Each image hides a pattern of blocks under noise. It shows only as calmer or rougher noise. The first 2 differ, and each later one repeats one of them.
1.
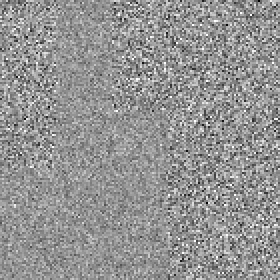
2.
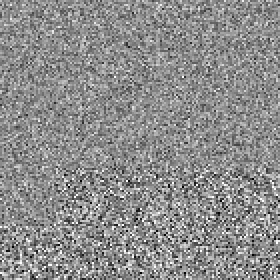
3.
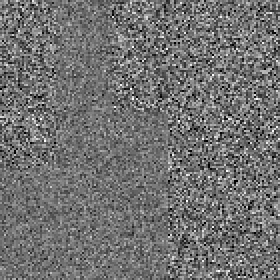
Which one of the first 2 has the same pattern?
1
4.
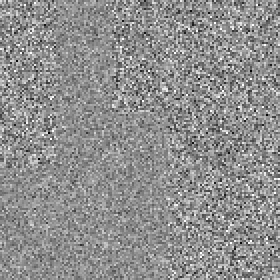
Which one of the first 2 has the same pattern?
1
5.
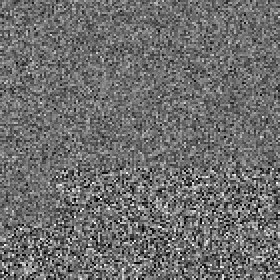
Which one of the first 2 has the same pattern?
2
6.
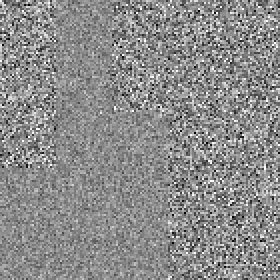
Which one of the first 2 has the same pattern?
1
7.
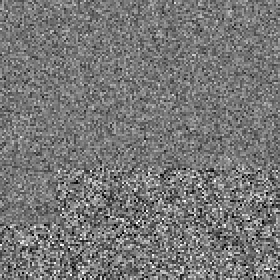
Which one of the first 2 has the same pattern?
2
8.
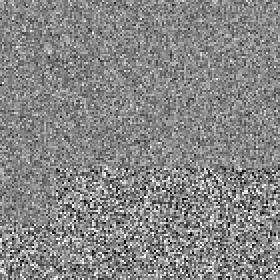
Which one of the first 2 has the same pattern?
2
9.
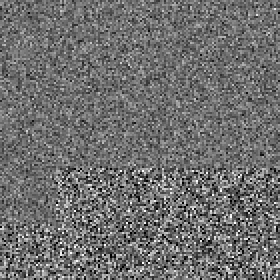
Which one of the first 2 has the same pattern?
2
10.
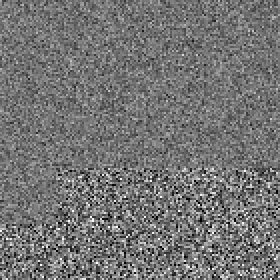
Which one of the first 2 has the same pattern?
2
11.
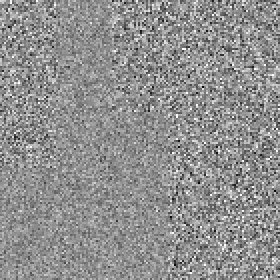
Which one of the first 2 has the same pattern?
1
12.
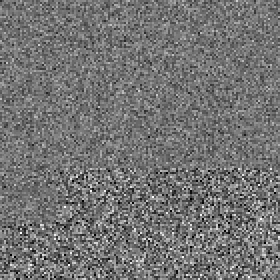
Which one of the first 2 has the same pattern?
2
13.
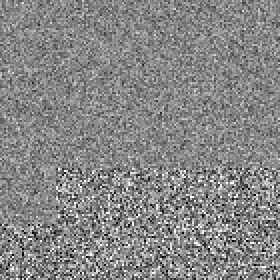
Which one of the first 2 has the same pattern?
2
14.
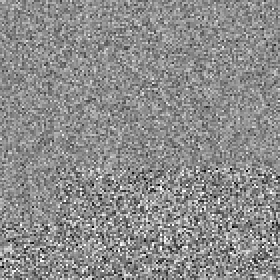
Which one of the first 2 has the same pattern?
2
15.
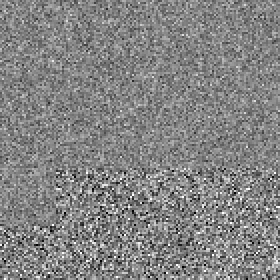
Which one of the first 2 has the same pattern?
2
